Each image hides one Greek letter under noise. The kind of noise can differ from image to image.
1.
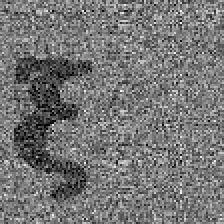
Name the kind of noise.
low rank plus noise
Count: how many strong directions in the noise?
three or four
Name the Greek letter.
xi
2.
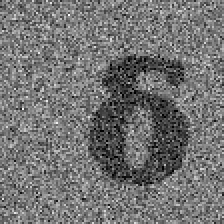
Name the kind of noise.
independent entries
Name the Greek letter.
delta
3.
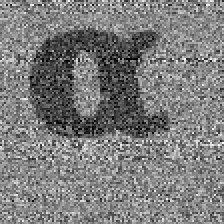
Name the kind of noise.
rows of uneven size
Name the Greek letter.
alpha
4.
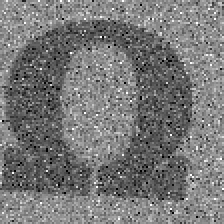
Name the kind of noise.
heavy tails
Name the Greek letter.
omega
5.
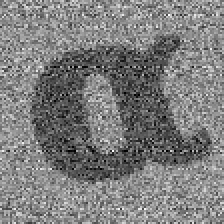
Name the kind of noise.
rows of uneven size
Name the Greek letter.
alpha
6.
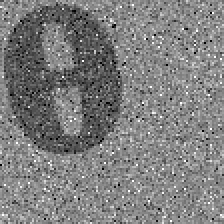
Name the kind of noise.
heavy tails
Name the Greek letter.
theta
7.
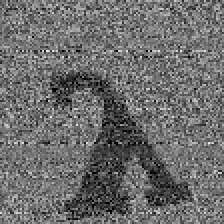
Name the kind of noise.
rows of uneven size
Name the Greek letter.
lambda
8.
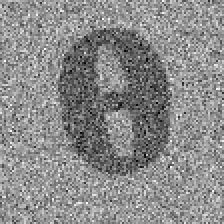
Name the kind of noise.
independent entries
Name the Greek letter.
theta
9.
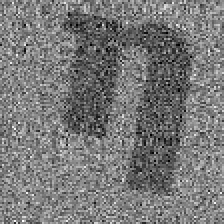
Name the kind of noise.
low rank plus noise
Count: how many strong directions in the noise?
two
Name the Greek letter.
eta
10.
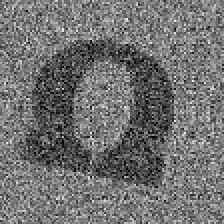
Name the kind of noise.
low rank plus noise
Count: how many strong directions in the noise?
one
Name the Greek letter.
omega
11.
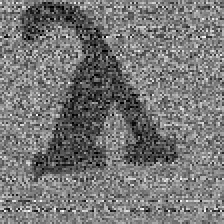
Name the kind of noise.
rows of uneven size
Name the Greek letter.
lambda
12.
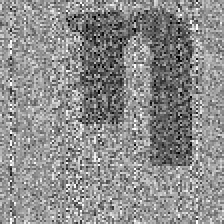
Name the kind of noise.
columns of uneven size
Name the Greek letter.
eta
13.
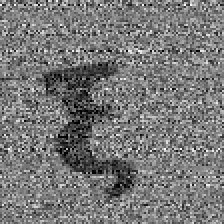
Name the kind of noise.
rows of uneven size
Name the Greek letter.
xi
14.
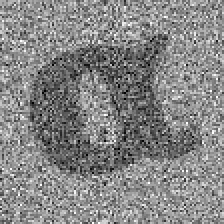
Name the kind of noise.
low rank plus noise
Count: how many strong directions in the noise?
three or four
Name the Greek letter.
alpha
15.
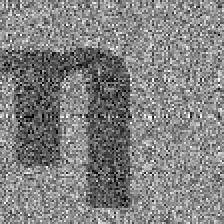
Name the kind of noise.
low rank plus noise
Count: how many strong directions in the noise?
one
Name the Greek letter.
eta
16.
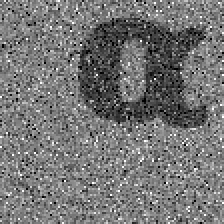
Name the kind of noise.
heavy tails
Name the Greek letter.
alpha
